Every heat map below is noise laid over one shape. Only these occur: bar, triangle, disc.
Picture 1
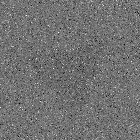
dark triangle
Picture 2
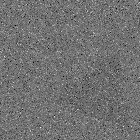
dark triangle
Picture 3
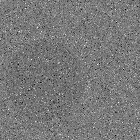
dark disc
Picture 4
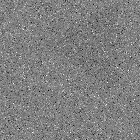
dark triangle
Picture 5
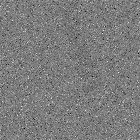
dark bar
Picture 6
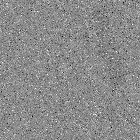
dark bar
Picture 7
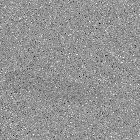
dark bar
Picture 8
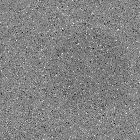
dark disc
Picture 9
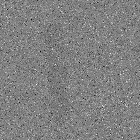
dark bar
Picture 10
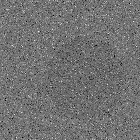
dark disc
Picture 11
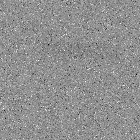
dark bar
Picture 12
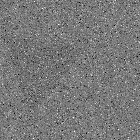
dark triangle
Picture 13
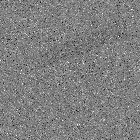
dark bar
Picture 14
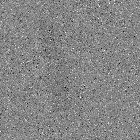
dark bar
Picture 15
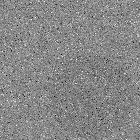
dark disc
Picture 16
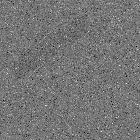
dark bar
